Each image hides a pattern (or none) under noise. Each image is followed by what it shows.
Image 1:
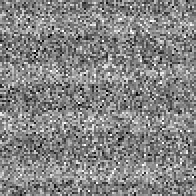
horizontal stripes
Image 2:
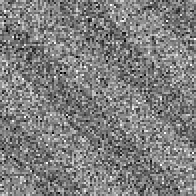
diagonal stripes
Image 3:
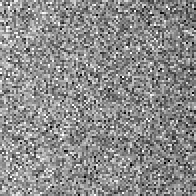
a smooth slope
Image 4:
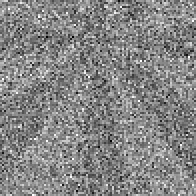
spokes from one point
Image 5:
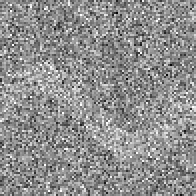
a wavy band
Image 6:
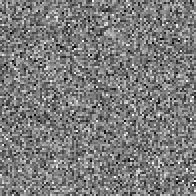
only noise
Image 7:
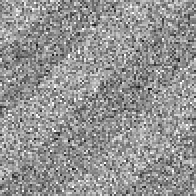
diagonal stripes
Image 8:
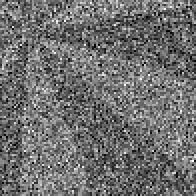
spokes from one point
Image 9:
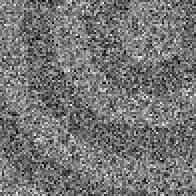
rings round one point
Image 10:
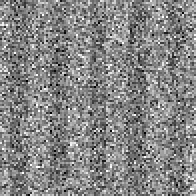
vertical stripes
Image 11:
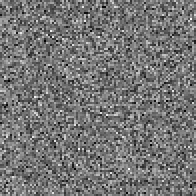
only noise
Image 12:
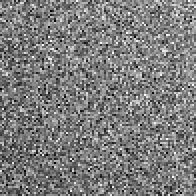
a smooth slope
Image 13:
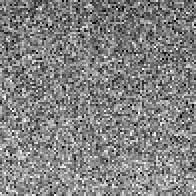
a smooth slope
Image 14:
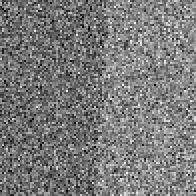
a sharp edge
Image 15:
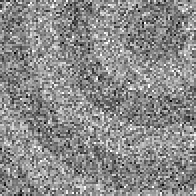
rings round one point
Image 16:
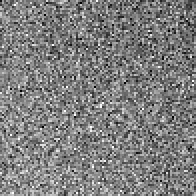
a smooth slope
